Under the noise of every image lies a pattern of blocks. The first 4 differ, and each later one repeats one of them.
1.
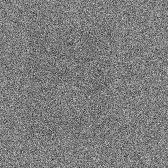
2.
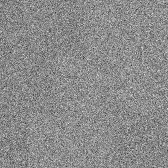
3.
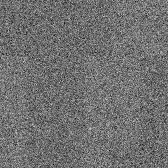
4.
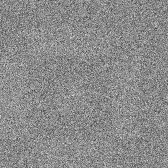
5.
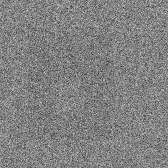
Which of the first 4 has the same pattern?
1
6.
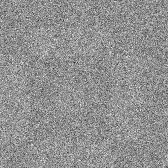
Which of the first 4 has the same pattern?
4
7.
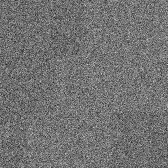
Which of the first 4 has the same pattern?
2
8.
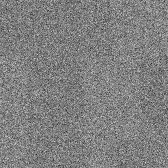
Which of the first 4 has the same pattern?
3
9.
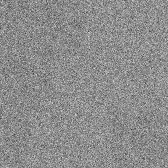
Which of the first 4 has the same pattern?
2
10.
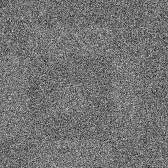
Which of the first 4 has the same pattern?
4
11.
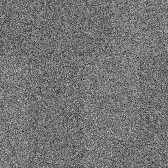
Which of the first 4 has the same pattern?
3
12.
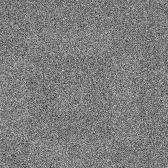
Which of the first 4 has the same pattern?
4
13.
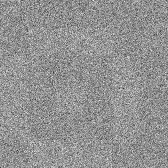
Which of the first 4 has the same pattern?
4
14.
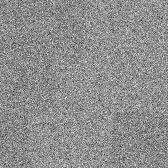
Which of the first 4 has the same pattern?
2
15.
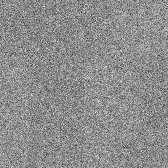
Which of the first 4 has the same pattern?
3
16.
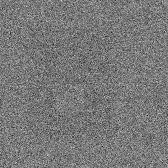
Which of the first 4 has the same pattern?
1
